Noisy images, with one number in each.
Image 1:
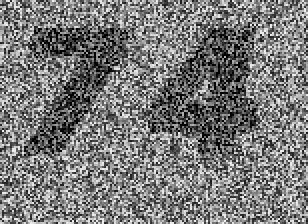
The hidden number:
74
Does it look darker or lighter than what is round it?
darker
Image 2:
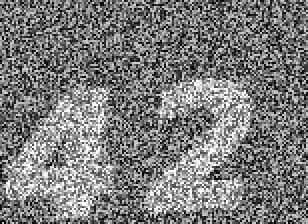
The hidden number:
42
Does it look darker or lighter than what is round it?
lighter
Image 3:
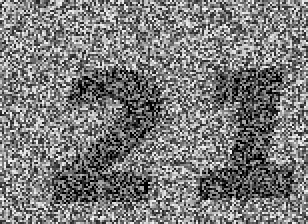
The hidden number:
21
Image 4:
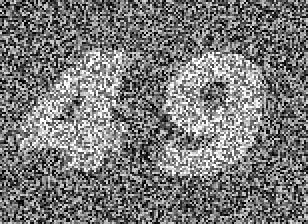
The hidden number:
49
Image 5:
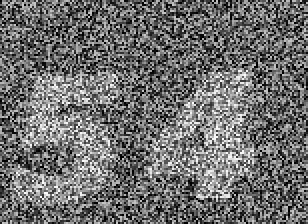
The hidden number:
54
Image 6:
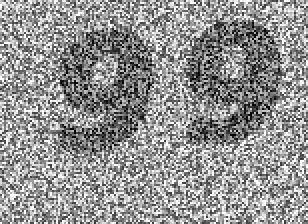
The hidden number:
99
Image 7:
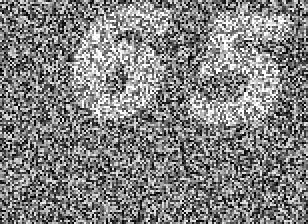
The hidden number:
65
